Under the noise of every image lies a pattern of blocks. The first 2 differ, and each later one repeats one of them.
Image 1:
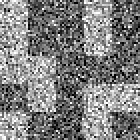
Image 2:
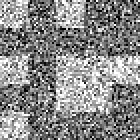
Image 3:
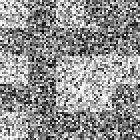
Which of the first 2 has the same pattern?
2
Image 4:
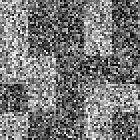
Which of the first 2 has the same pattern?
1
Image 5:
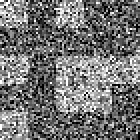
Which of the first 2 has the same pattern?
2
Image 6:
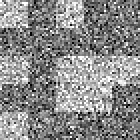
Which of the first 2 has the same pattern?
2
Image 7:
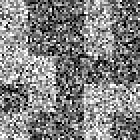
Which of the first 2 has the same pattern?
1
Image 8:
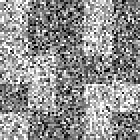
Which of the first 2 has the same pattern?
1
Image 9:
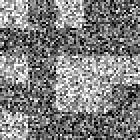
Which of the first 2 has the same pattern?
2
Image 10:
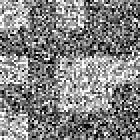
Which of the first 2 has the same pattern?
2
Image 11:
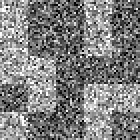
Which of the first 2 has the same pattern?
1
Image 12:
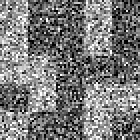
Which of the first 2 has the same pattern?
1
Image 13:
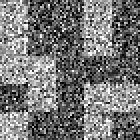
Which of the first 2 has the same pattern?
1
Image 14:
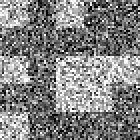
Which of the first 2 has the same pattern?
2
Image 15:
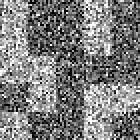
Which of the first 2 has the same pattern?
1
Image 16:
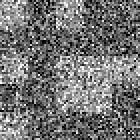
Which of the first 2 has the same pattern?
2
